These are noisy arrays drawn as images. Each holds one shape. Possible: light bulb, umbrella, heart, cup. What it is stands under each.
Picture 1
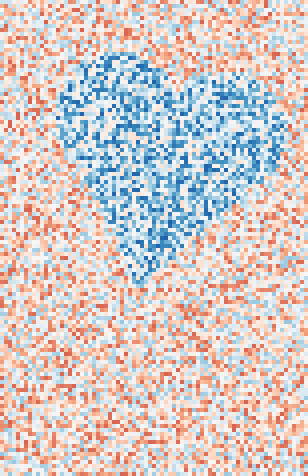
heart
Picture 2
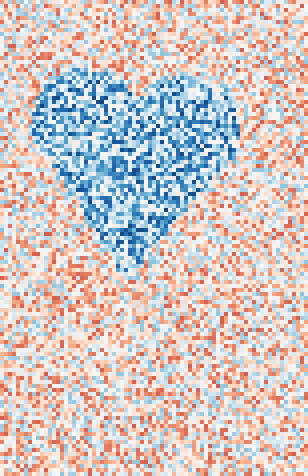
heart
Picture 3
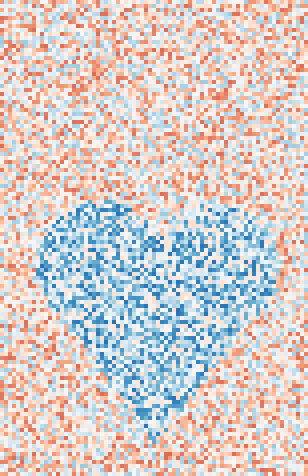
heart
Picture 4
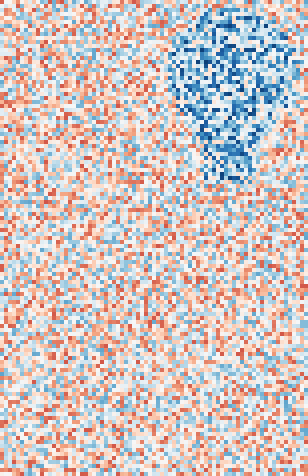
light bulb
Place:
top right
